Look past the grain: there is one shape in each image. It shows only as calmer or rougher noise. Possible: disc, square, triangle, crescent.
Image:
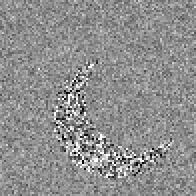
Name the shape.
crescent
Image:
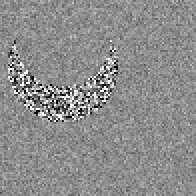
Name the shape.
crescent
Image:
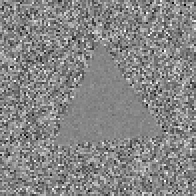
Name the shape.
triangle
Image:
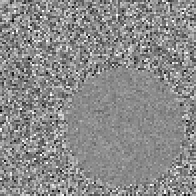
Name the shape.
disc
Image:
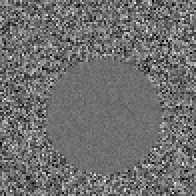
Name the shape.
disc
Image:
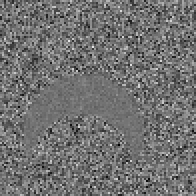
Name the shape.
crescent
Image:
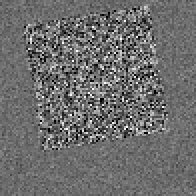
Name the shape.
square
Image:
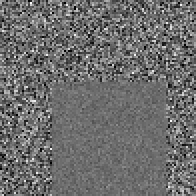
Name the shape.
square
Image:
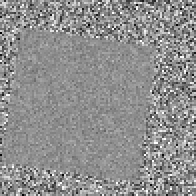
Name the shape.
square
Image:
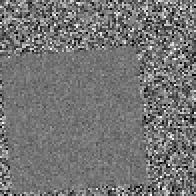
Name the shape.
square
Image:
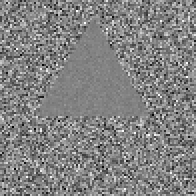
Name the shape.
triangle
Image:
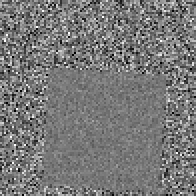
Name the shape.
square
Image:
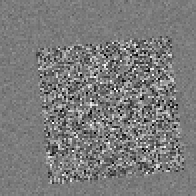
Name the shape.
square
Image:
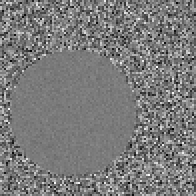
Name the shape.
disc
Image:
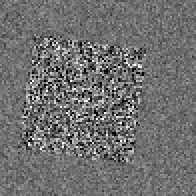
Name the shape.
square
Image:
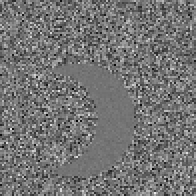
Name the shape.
crescent
